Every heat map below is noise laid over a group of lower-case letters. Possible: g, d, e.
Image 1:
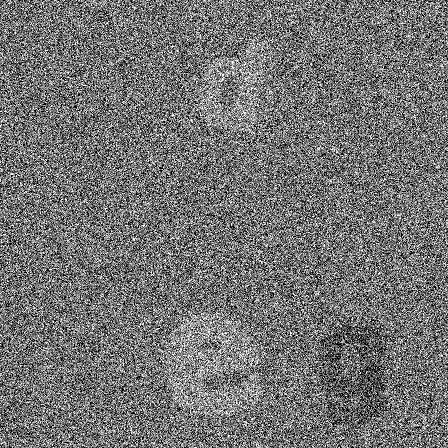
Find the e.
bottom middle
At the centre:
nothing
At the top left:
nothing
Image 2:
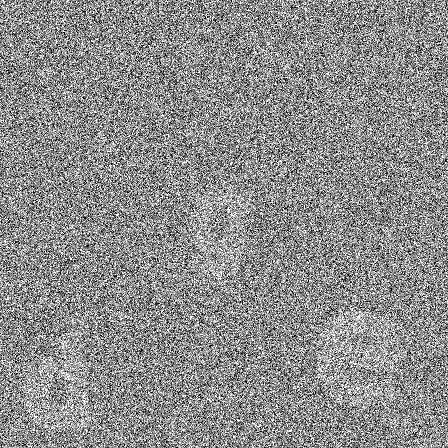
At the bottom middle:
nothing
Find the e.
bottom right
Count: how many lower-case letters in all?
3
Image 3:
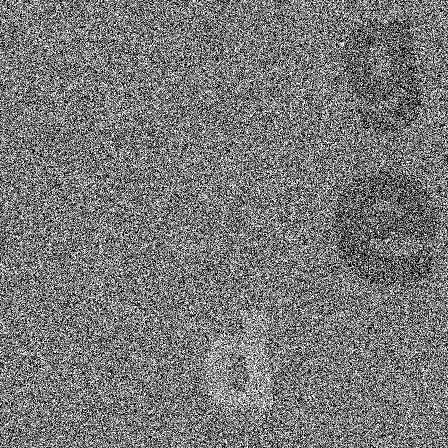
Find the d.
bottom middle
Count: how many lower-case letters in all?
3
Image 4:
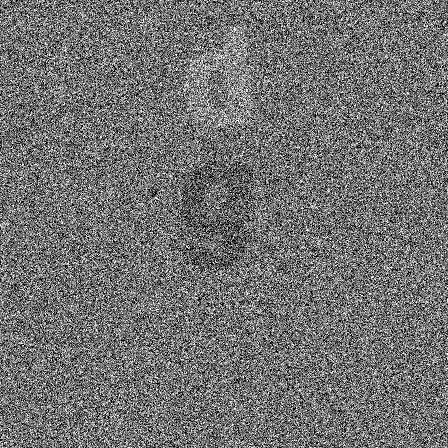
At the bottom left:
nothing
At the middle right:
nothing
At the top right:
nothing
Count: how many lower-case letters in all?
2
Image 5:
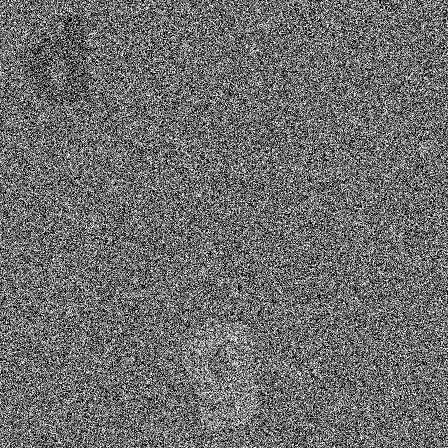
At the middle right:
nothing
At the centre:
nothing
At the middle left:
nothing
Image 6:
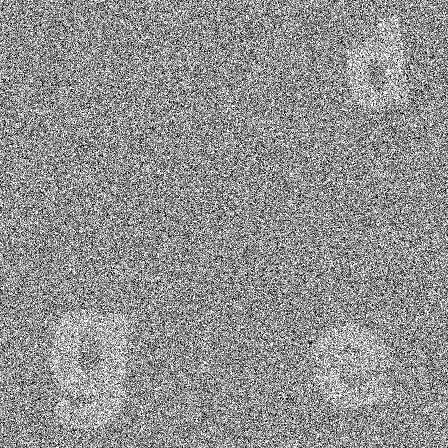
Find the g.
bottom left
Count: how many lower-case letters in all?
3
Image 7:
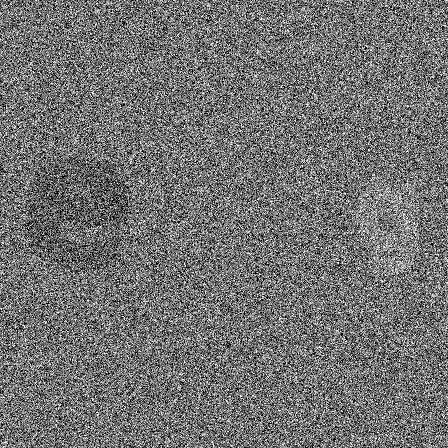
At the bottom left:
nothing
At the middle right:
g
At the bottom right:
nothing
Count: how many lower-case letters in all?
2
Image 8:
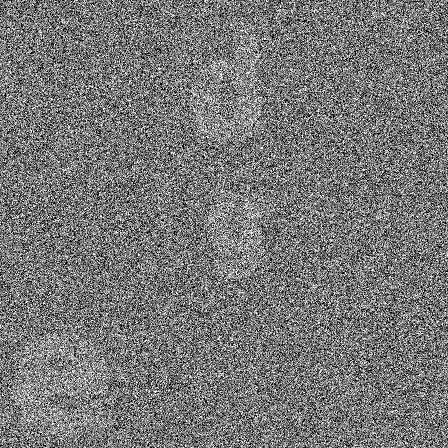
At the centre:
g
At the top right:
nothing
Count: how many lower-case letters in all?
3
